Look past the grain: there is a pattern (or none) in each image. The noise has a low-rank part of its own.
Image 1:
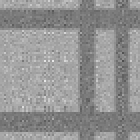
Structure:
bands of rows crossing bands of columns
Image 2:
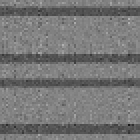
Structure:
bands of rows
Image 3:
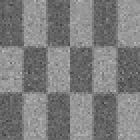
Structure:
a checkerboard
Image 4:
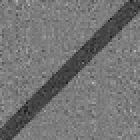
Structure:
a diagonal band
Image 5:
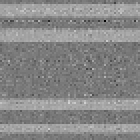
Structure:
bands of rows
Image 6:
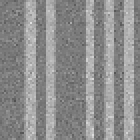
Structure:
bands of columns
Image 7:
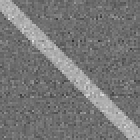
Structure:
a diagonal band
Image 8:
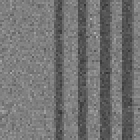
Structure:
bands of columns
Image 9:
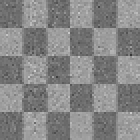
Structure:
a checkerboard
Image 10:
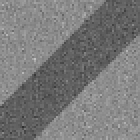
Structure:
a diagonal band
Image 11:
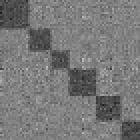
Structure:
blocks along the diagonal
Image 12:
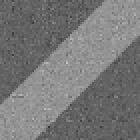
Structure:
a diagonal band
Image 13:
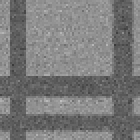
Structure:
bands of rows crossing bands of columns
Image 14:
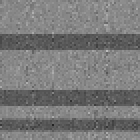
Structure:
bands of rows
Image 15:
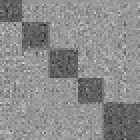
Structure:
blocks along the diagonal
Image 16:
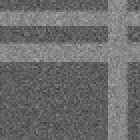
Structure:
bands of rows crossing bands of columns
